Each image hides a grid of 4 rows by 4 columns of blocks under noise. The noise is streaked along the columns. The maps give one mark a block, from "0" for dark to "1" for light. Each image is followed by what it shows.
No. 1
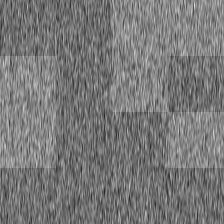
0 0 1 1
1 0 1 0
1 0 0 1
0 0 0 0
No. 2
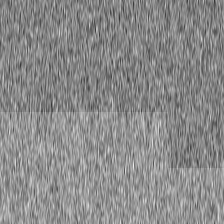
0 0 0 0
0 0 0 0
1 1 1 0
1 1 1 1
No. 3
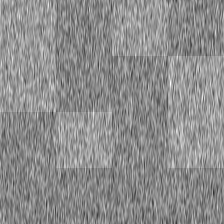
1 0 1 0
1 0 0 1
0 1 0 1
0 0 0 0
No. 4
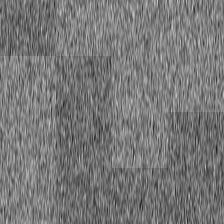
0 1 1 1
1 0 1 1
1 0 1 0
1 0 0 0
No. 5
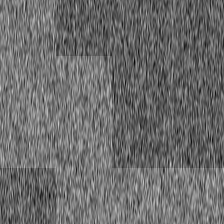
1 0 0 0
1 1 0 0
1 1 0 0
0 1 1 1
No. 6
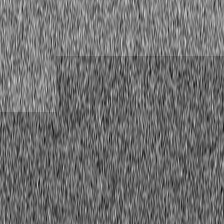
1 1 1 1
1 0 0 0
0 0 0 0
0 0 0 0
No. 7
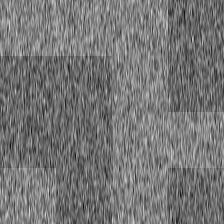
1 1 1 0
0 0 1 0
0 0 1 1
1 0 1 0
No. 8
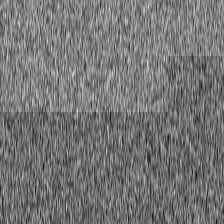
1 1 1 1
1 1 1 0
0 0 0 0
0 0 0 0
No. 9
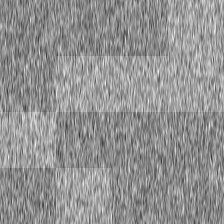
0 0 0 1
0 1 1 1
1 0 0 0
0 1 0 0
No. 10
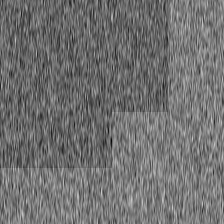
0 0 0 1
0 0 0 1
0 0 1 1
1 1 1 1
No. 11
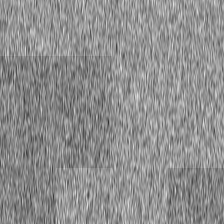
1 1 1 1
0 0 1 1
0 0 1 1
0 1 1 0
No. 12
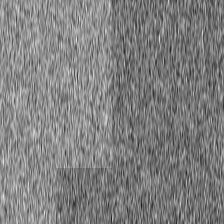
1 1 0 0
1 1 0 0
1 1 0 0
1 0 0 0
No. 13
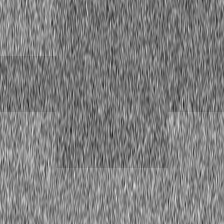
1 0 0 0
0 0 0 0
1 0 0 1
1 1 1 1
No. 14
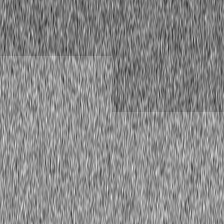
0 0 0 0
1 1 0 0
1 1 1 1
1 1 1 1
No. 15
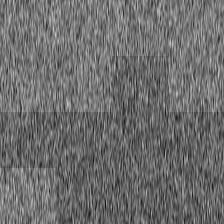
1 1 1 1
1 1 0 1
0 0 0 0
1 0 0 0
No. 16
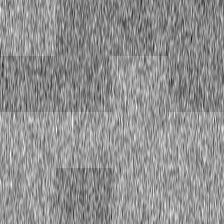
1 0 0 0
0 0 1 0
1 1 1 1
1 0 1 1
